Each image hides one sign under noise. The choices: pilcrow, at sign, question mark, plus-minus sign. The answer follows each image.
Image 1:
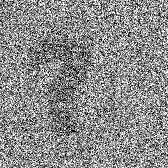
question mark
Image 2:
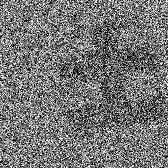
plus-minus sign
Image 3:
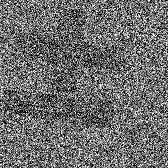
plus-minus sign
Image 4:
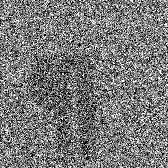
pilcrow
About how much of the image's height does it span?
two thirds
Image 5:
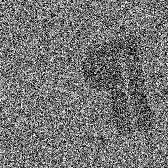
pilcrow
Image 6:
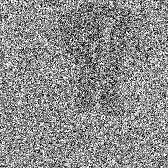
pilcrow
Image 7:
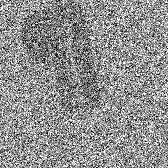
pilcrow
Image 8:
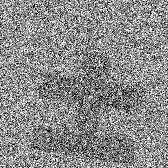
plus-minus sign
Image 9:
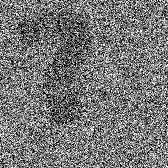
question mark
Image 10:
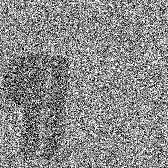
pilcrow
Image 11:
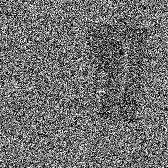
pilcrow
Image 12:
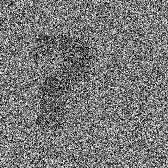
question mark
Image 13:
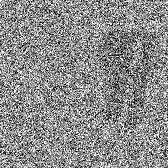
pilcrow
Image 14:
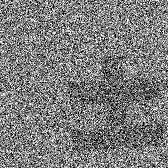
plus-minus sign
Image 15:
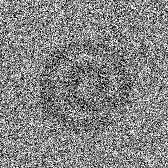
at sign
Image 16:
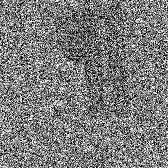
pilcrow
